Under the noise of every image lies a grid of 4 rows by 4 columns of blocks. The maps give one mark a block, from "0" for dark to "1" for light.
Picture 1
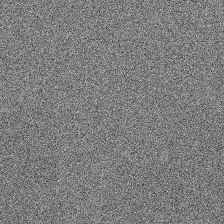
1 1 1 1
1 1 1 1
0 1 1 0
0 1 0 0
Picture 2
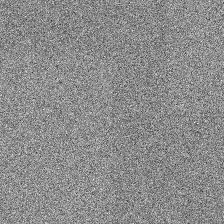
0 0 0 1
1 1 0 1
1 1 0 0
1 1 0 0
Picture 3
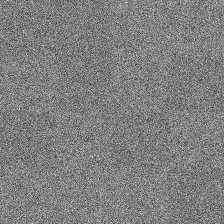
0 0 1 1
1 0 1 0
0 1 0 1
1 1 1 0
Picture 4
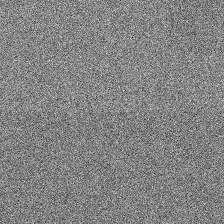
1 1 1 0
1 1 1 1
0 0 0 0
0 0 0 0
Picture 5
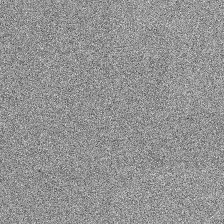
0 0 1 1
0 0 0 1
0 0 0 0
0 0 1 1
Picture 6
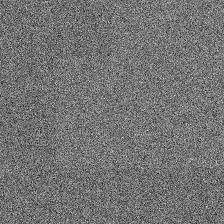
0 0 1 1
0 1 1 1
0 1 1 1
0 0 0 0
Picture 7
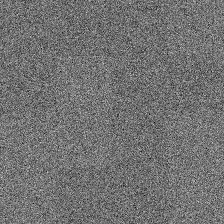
0 0 0 1
0 1 0 0
1 1 0 1
1 0 0 1
